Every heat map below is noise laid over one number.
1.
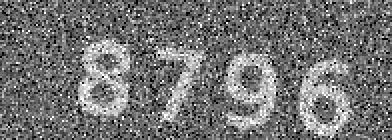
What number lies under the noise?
8796
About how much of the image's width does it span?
two thirds
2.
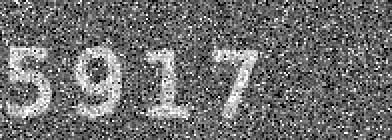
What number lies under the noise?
5917
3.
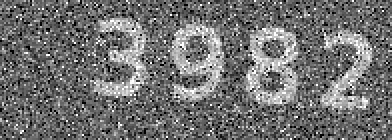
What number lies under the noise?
3982
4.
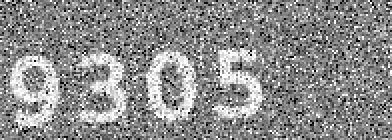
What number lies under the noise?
9305
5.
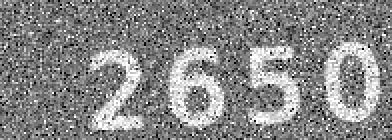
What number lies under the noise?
2650
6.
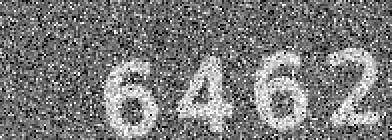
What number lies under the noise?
6462
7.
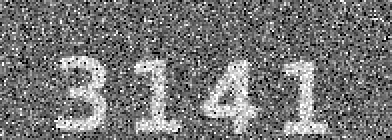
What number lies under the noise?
3141
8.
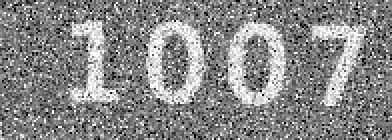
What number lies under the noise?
1007
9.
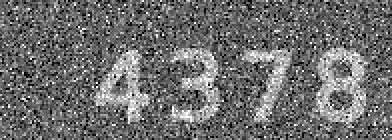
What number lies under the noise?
4378
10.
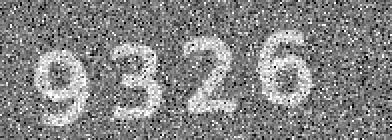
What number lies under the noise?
9326
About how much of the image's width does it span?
two thirds
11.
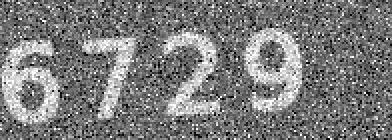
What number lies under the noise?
6729
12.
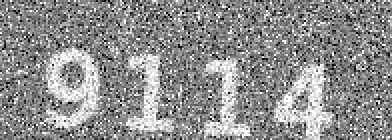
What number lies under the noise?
9114
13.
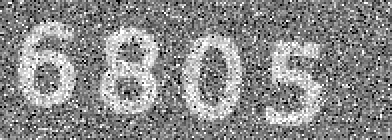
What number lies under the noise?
6805
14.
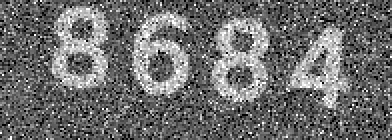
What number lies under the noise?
8684
